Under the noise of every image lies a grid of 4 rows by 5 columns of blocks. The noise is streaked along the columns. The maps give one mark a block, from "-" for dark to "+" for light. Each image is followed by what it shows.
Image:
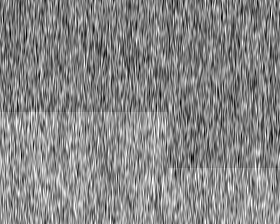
-----
-----
+++--
+++++
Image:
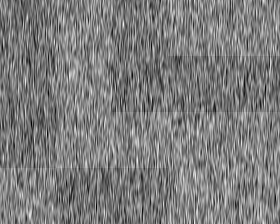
-+-++
-+---
-++++
+--++
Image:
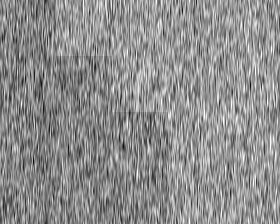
-++++
--+++
---++
---++
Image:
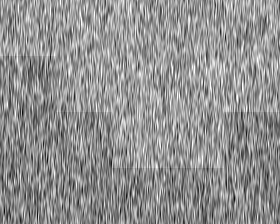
+++++
-++++
--++-
-----
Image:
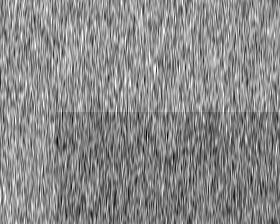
+++++
+++++
+----
+----
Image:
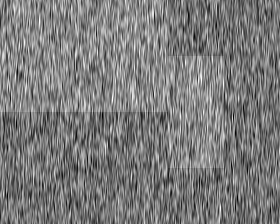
+++--
++++-
---+-
-----
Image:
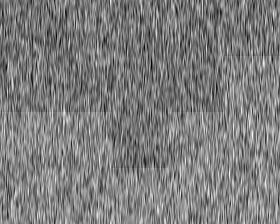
-----
----+
++-++
+++++
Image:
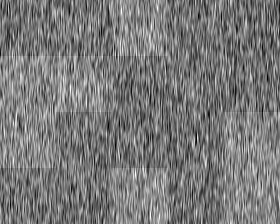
--+--
++---
+---+
--+-+
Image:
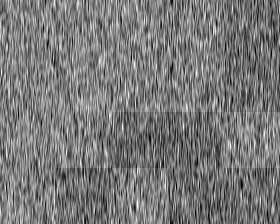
++++-
++++-
++--+
+-+--
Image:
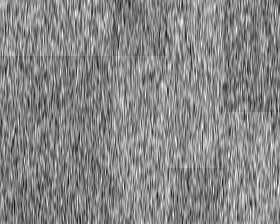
++-+-
--++-
--+++
--+-+
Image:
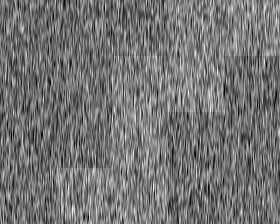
---++
--++-
--+--
-++--
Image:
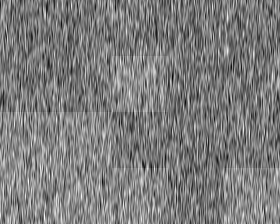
-----
--+--
++---
+++-+
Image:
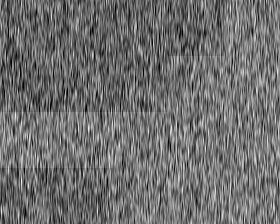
----+
---++
+++++
--+++
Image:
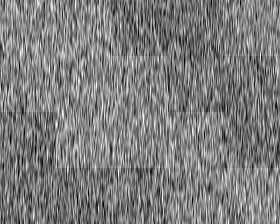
++--+
+++--
-+++-
---++
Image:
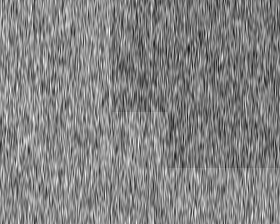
++---
++---
+++--
+++++
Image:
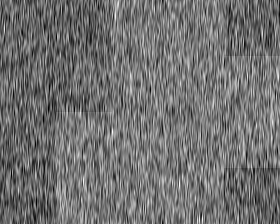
--++-
--+++
-++++
-+++-
